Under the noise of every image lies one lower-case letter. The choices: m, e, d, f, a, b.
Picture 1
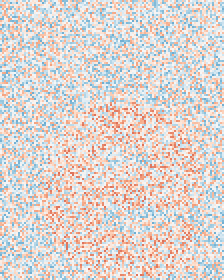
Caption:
red e
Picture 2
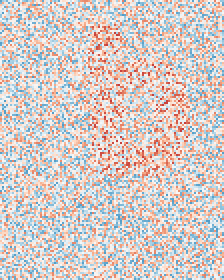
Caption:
red b
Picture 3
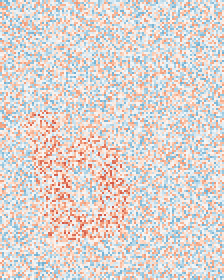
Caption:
red b
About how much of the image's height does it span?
half
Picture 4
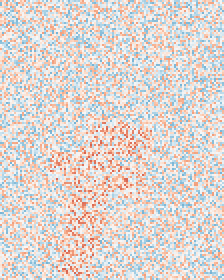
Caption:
red f
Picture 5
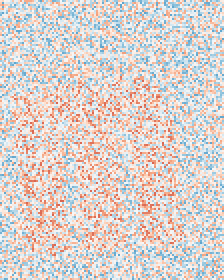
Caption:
red m
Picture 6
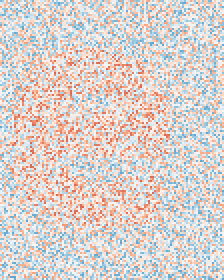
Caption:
red e
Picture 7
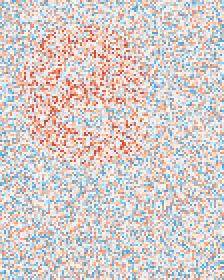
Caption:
red e
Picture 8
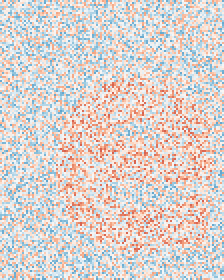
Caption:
red e
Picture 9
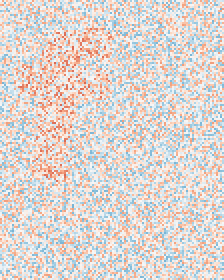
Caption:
red f
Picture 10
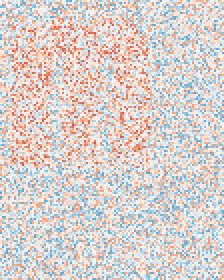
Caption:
red m
